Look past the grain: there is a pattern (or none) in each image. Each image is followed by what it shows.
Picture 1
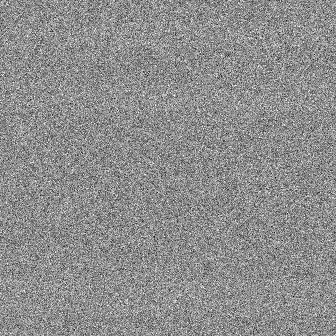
bands of rows
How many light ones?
3
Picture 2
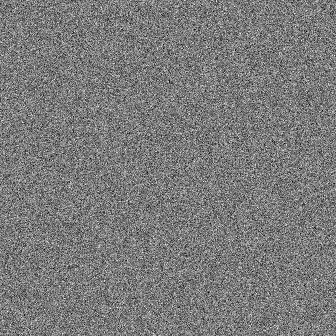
only noise
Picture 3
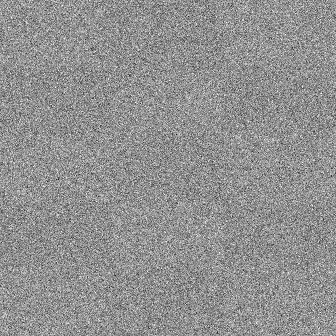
a checkerboard
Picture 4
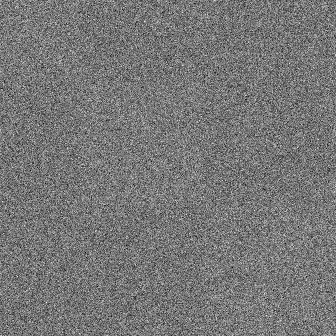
blocks along the diagonal
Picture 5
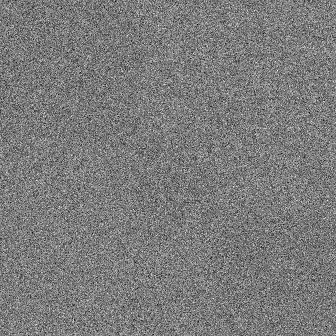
blocks along the diagonal
